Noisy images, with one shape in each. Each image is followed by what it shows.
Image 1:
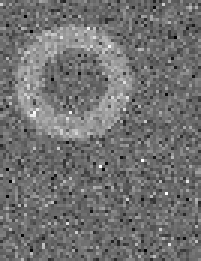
light ring
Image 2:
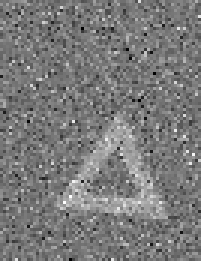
light triangle frame
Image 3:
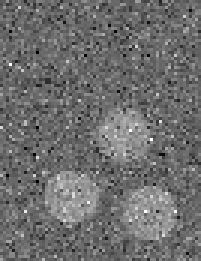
light three dots
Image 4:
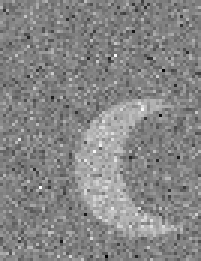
light crescent
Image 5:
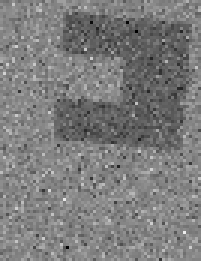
dark square with a notch
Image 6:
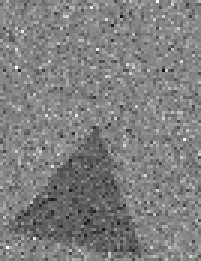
dark triangle
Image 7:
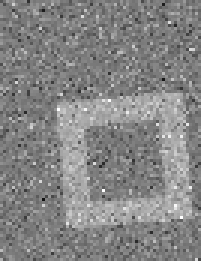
light square frame
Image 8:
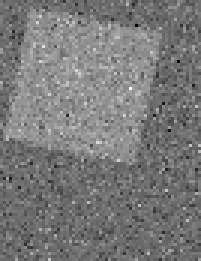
light square
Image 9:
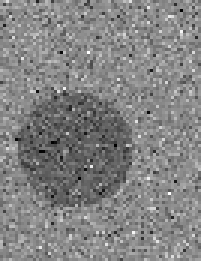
dark disc
